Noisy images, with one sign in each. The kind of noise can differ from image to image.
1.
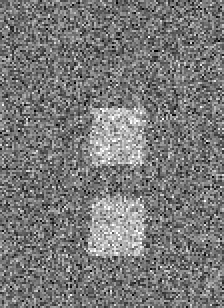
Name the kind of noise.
independent entries
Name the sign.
colon
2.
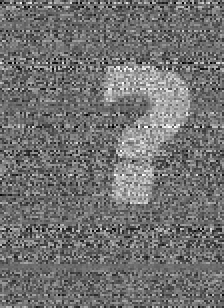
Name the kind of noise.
rows of uneven size
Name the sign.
question mark
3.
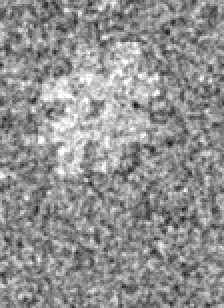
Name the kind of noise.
blotchy
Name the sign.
hash sign
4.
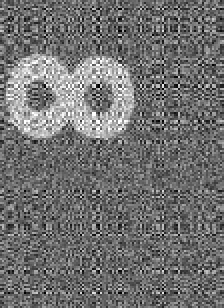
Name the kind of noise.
low rank plus noise
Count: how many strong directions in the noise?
one
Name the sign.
infinity sign
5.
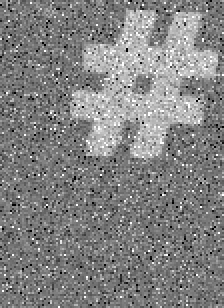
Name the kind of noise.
heavy tails
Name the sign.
hash sign
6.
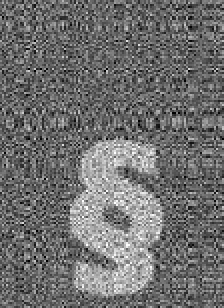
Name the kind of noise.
low rank plus noise
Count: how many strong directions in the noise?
two
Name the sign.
section sign
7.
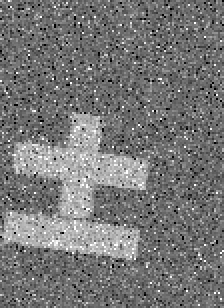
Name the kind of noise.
heavy tails
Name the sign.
plus-minus sign
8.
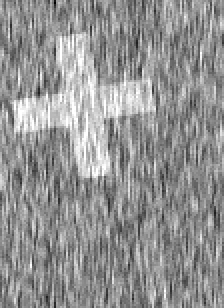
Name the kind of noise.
streaked along the columns
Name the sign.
plus sign
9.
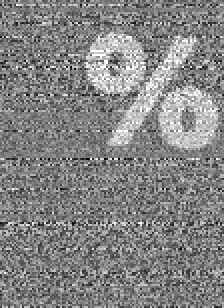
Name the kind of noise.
rows of uneven size
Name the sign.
percent sign
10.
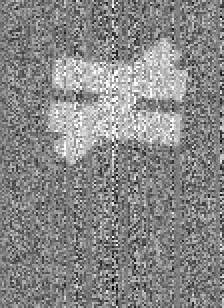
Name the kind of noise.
columns of uneven size
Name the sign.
not-equal sign
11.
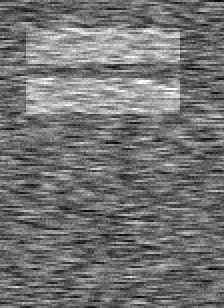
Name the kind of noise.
streaked along the rows
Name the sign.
equals sign
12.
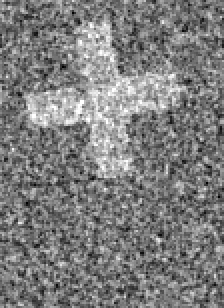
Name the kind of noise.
blotchy
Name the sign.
plus sign
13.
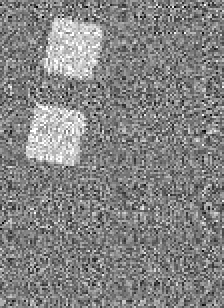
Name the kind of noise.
low rank plus noise
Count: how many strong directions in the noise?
five to eight
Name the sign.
colon
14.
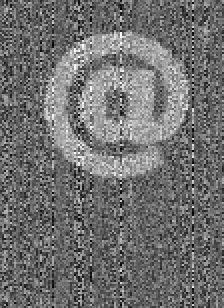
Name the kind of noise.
columns of uneven size
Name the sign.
at sign
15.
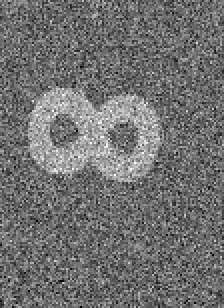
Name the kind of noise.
independent entries
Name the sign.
infinity sign
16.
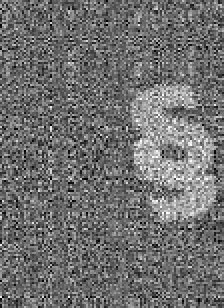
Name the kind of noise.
low rank plus noise
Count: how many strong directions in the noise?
three or four
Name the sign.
section sign
